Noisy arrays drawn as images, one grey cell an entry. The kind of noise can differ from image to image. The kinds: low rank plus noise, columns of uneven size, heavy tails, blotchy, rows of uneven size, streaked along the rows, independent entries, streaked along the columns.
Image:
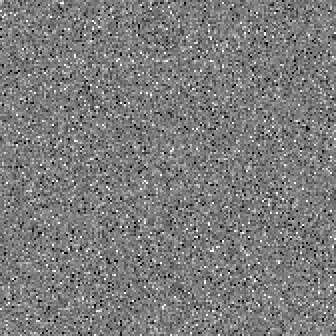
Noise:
heavy tails
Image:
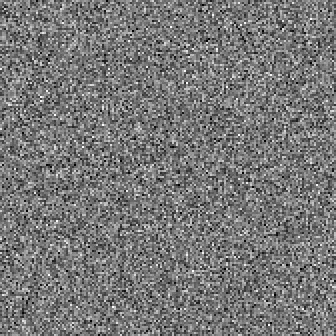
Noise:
independent entries
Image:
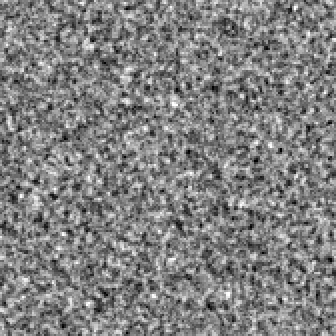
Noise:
blotchy
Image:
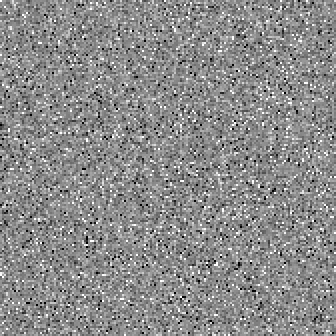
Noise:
heavy tails
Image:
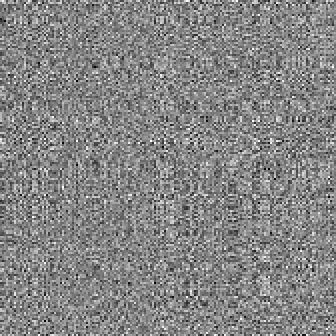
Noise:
low rank plus noise
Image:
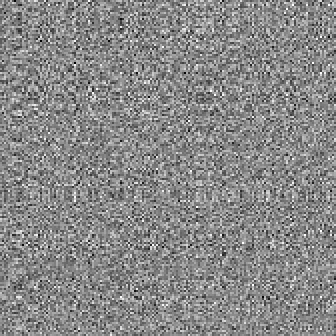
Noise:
low rank plus noise
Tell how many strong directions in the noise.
two
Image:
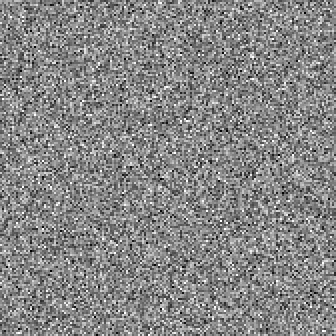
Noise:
independent entries
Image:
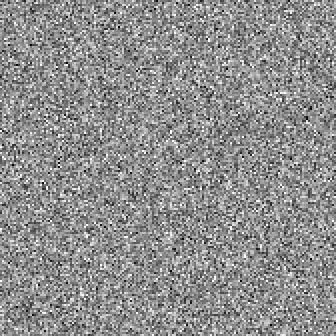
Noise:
independent entries
